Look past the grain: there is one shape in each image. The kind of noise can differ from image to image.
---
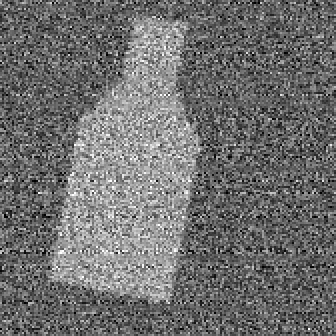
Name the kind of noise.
rows of uneven size
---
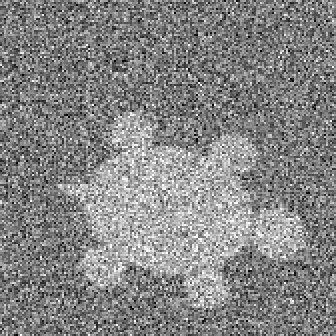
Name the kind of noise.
low rank plus noise
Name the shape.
turtle
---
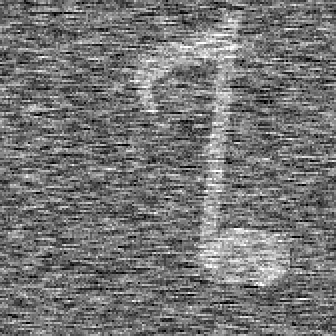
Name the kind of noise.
streaked along the rows
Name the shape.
musical note
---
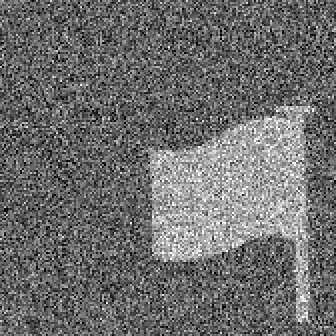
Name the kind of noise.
low rank plus noise
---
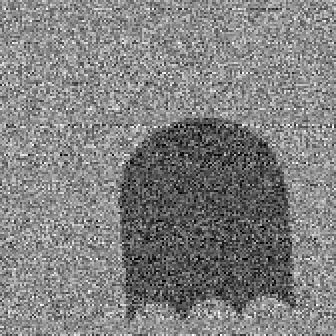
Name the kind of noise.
rows of uneven size
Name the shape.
ghost
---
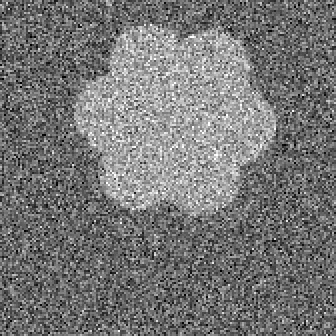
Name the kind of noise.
independent entries
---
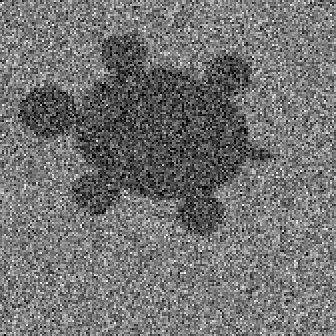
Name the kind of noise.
independent entries
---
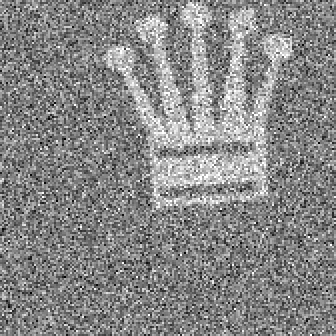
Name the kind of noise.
independent entries
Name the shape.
chess queen
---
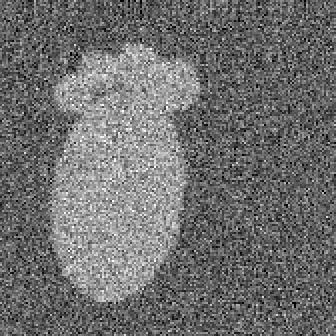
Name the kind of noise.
low rank plus noise
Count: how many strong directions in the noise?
five to eight
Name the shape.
footprint
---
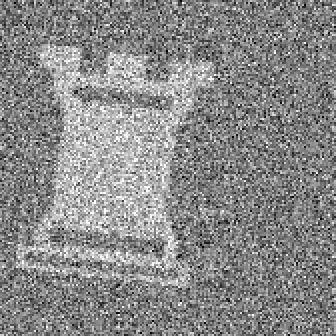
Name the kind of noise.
low rank plus noise
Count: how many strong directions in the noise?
five to eight
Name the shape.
chess rook
